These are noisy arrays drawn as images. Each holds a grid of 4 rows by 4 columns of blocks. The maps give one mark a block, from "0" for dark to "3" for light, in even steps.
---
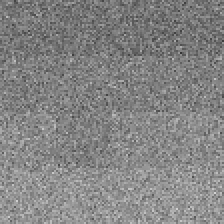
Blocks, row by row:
0000
1111
2122
3333
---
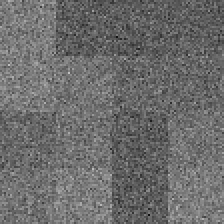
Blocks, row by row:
3000
3211
1202
2303
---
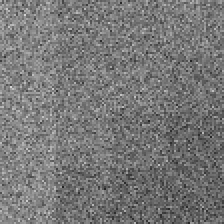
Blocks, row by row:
3222
3221
3210
3100
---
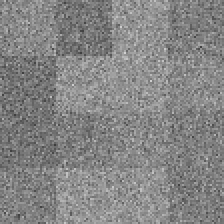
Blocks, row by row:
2031
0332
0121
1331
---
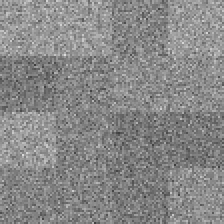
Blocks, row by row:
3313
0122
3100
1102
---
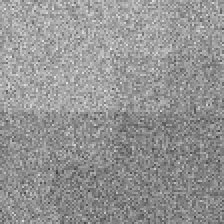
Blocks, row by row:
3332
3321
1100
1000
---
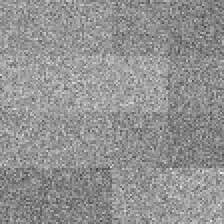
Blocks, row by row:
2210
3331
2210
0023
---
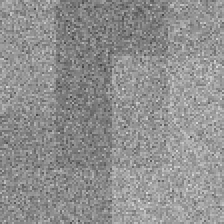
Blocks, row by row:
2002
2023
1023
1133
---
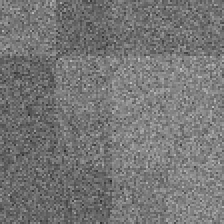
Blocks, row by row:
2011
0233
0133
0023
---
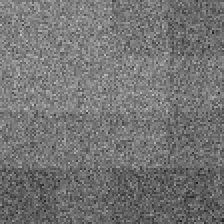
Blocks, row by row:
3321
3332
2221
0100
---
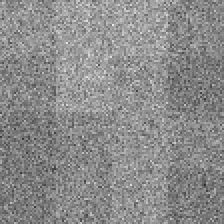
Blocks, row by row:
2331
1320
0121
0120
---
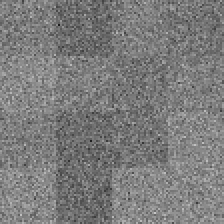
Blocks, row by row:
2021
3212
2013
3033
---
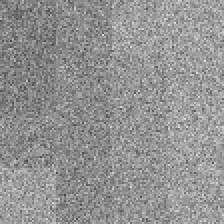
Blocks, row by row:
0133
0123
1123
3123
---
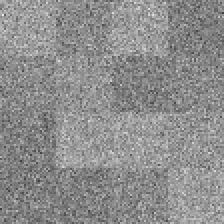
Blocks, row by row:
3130
1201
0332
0013
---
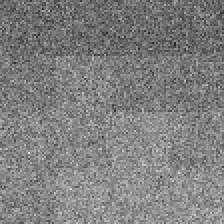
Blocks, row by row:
0000
1211
2232
2333
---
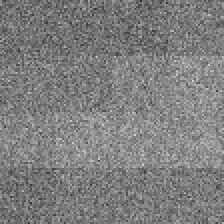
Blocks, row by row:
0001
1123
2333
0111
